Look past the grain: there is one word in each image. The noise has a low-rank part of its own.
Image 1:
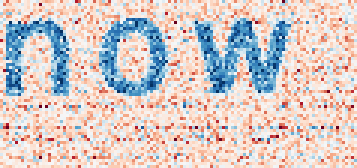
now
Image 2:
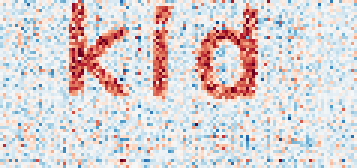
kid
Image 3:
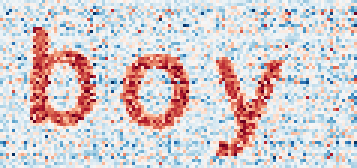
boy
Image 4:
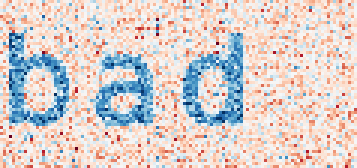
bad
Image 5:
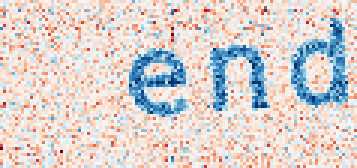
end
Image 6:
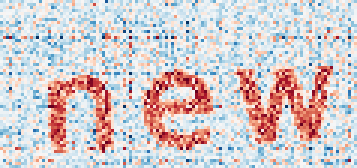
new
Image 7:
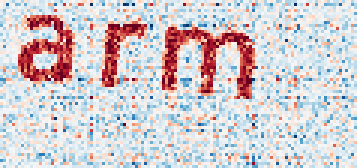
arm
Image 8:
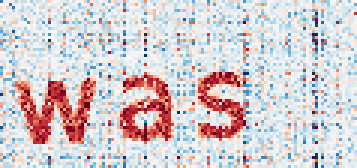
was
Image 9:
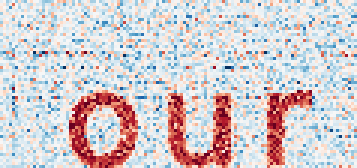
our
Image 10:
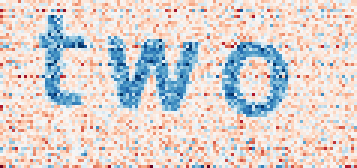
two
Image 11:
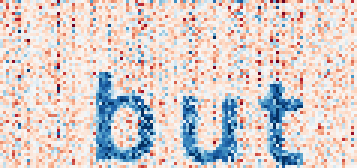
but
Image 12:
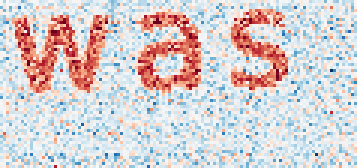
was
